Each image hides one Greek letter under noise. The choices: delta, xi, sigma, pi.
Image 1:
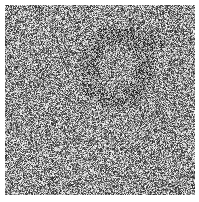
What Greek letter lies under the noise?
sigma
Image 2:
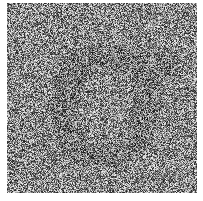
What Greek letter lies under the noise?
sigma
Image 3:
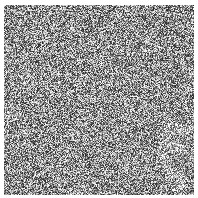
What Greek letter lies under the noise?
xi
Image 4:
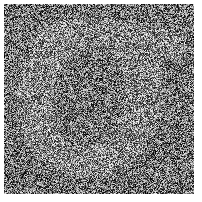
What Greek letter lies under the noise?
sigma
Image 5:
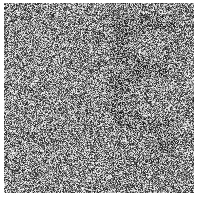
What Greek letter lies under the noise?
xi
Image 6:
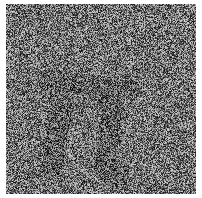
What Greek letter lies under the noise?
pi
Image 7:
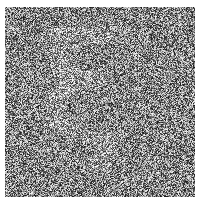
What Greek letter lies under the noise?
xi
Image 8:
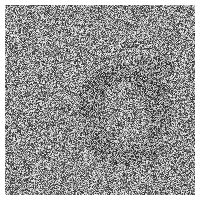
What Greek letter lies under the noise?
sigma
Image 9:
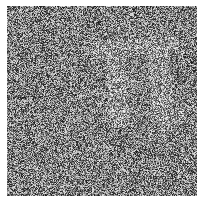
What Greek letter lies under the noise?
pi
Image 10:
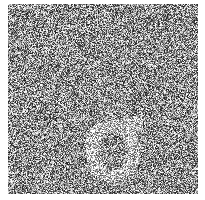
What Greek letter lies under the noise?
sigma
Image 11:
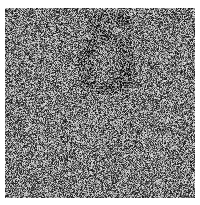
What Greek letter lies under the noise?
delta
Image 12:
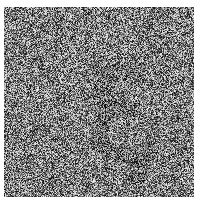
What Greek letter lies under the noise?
xi
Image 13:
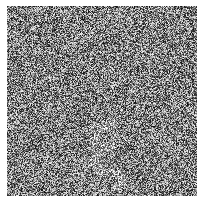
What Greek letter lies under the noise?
xi
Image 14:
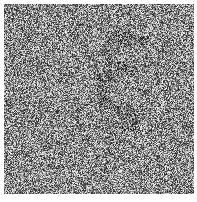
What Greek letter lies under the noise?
xi
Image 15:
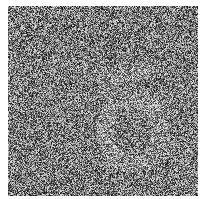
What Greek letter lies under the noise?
delta
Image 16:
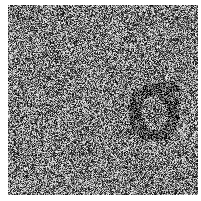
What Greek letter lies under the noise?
sigma
